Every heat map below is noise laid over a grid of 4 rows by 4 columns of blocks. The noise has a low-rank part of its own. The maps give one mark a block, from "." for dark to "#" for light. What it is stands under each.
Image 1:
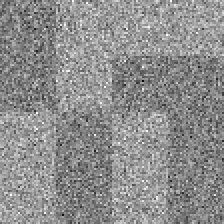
. # # #
. # . .
# . # .
# . # .
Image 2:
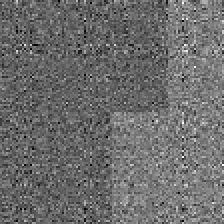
. . . #
. . . #
. . # #
. . # #
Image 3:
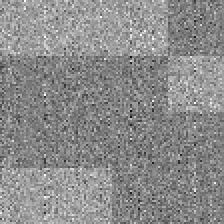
# # # .
. . . #
. . . .
# # . .
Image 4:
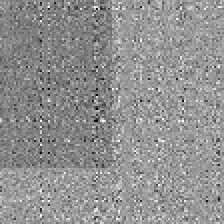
. . # #
. . # #
. . # #
# # # #
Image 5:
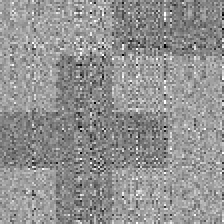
# # . .
# . # #
. . . #
# . # #
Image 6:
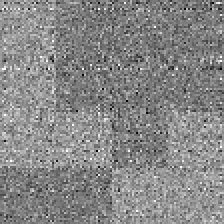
# . . .
# . . .
# # . #
. . # #
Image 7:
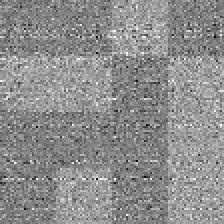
. . # .
# # . #
. . . #
. # . #
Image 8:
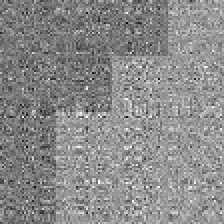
. . . #
. . # #
. # # #
. # # #
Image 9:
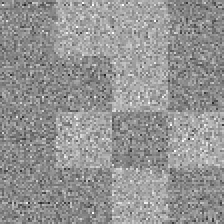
. # # .
. . # .
. # . #
. . # .
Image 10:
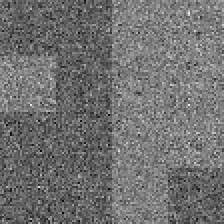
. . # #
# . # #
. . # #
. . # .
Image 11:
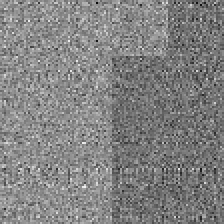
# # # .
# # . .
# # . .
# # . .
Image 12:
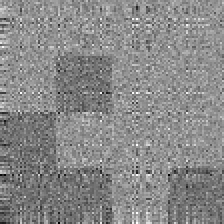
# # # #
# . # #
. # # #
. . # .
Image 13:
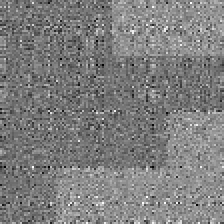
. . # #
. . . .
. . . #
. # # #
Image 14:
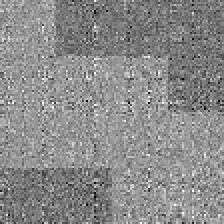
# . . .
# # # .
# # # #
. . # #
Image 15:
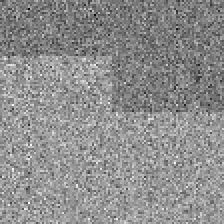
. . . .
# # . .
# # # #
# # # #
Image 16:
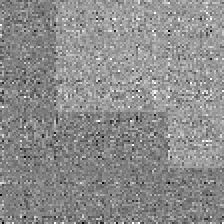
. # # #
. # # #
. . . #
. . . .
